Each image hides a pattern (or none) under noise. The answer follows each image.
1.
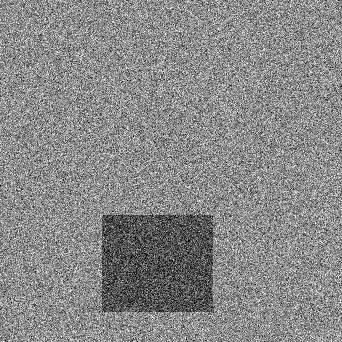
one block
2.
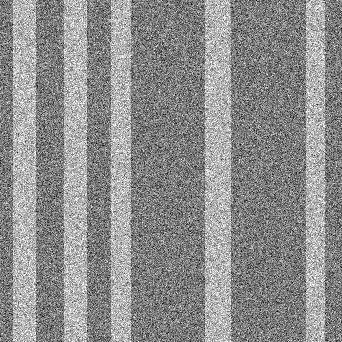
bands of columns
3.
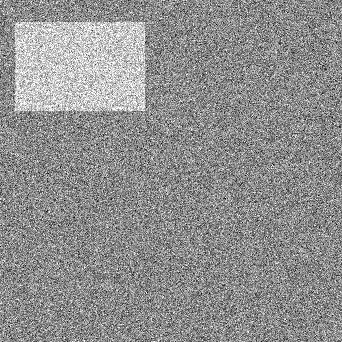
one block
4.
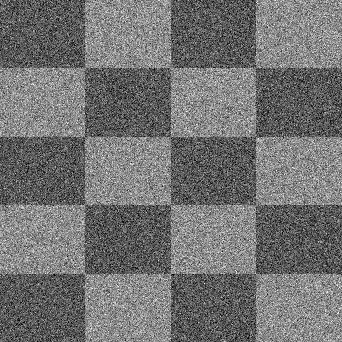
a checkerboard
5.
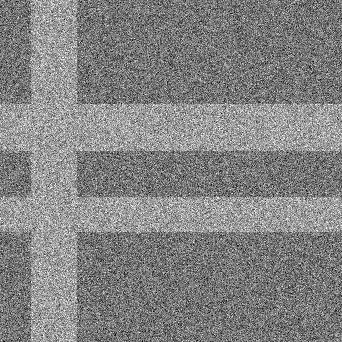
bands of rows crossing bands of columns
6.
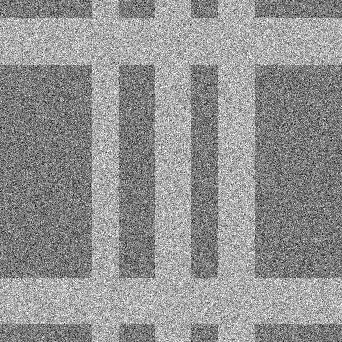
bands of rows crossing bands of columns
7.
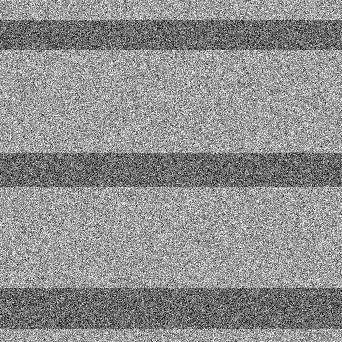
bands of rows
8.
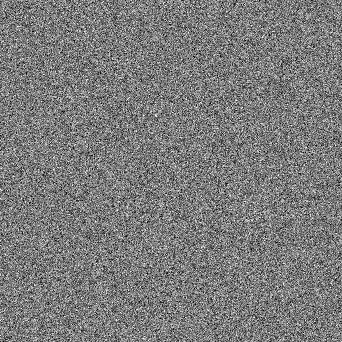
only noise
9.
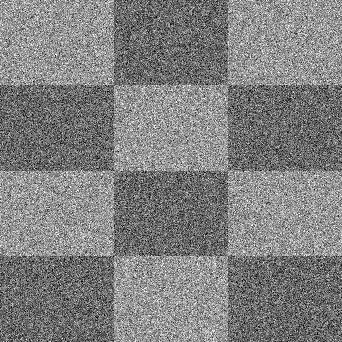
a checkerboard
